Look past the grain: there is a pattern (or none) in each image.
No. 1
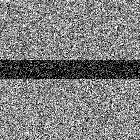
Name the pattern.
one band of rows
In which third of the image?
middle
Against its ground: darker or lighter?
darker
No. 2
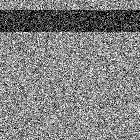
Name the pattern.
one band of rows
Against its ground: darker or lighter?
darker
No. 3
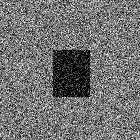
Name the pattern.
one block
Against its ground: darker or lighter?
darker
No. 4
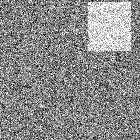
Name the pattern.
one block
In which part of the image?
top right
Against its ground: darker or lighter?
lighter
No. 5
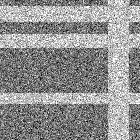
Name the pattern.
bands of rows crossing bands of columns
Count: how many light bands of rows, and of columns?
3 and 1
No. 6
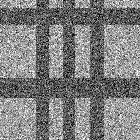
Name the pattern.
bands of rows crossing bands of columns
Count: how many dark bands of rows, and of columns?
2 and 3
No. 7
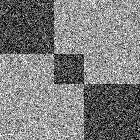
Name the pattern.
blocks along the diagonal
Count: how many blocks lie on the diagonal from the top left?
3
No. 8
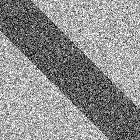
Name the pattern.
a diagonal band
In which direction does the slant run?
top left to bottom right
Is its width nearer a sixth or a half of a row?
a half
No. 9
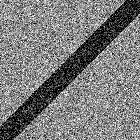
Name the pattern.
a diagonal band
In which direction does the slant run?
bottom left to top right
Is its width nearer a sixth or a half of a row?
a sixth
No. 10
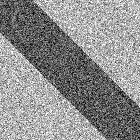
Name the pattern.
a diagonal band
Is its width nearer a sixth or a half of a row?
a half
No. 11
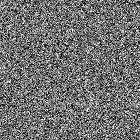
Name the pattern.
only noise
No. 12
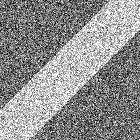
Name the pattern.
a diagonal band
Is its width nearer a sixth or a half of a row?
a half
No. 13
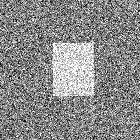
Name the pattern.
one block
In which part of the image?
centre
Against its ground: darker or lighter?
lighter
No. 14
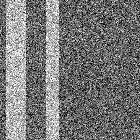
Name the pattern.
bands of columns
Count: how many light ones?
2
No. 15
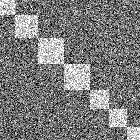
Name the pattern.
blocks along the diagonal
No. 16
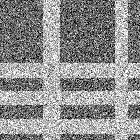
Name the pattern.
bands of rows crossing bands of columns
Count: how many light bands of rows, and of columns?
3 and 2
